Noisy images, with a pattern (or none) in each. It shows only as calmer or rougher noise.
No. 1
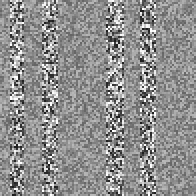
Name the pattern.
bands of columns
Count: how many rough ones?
4
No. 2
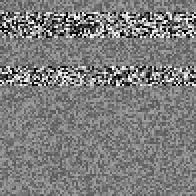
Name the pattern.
bands of rows
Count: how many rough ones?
2
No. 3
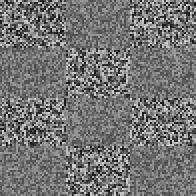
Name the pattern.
a checkerboard
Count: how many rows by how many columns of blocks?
4 by 3
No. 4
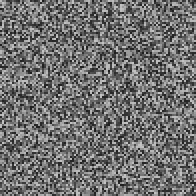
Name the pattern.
only noise
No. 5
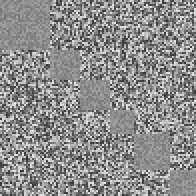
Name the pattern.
blocks along the diagonal
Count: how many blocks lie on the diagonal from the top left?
6
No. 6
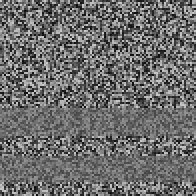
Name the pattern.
bands of rows
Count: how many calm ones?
2
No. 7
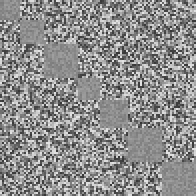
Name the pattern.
blocks along the diagonal
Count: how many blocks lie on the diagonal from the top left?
7
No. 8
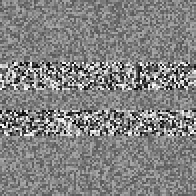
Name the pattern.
bands of rows
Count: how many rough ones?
2
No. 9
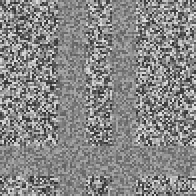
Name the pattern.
bands of rows crossing bands of columns
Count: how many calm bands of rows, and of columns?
1 and 2
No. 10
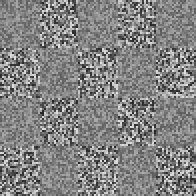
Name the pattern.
a checkerboard
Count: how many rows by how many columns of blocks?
4 by 5
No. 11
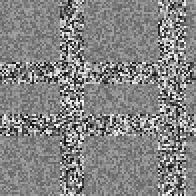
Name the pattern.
bands of rows crossing bands of columns
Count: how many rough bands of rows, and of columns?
2 and 2
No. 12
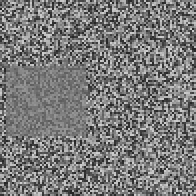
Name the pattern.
one block
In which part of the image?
middle left
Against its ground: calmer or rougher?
calmer
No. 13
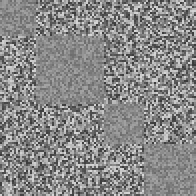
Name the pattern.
blocks along the diagonal
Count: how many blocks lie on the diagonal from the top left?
4
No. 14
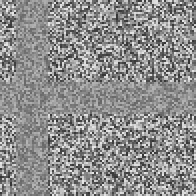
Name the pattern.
bands of rows crossing bands of columns
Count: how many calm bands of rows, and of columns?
1 and 1
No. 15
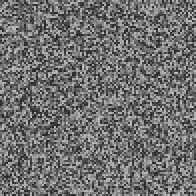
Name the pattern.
only noise
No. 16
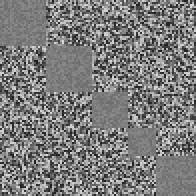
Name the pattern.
blocks along the diagonal
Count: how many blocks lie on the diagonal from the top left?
5
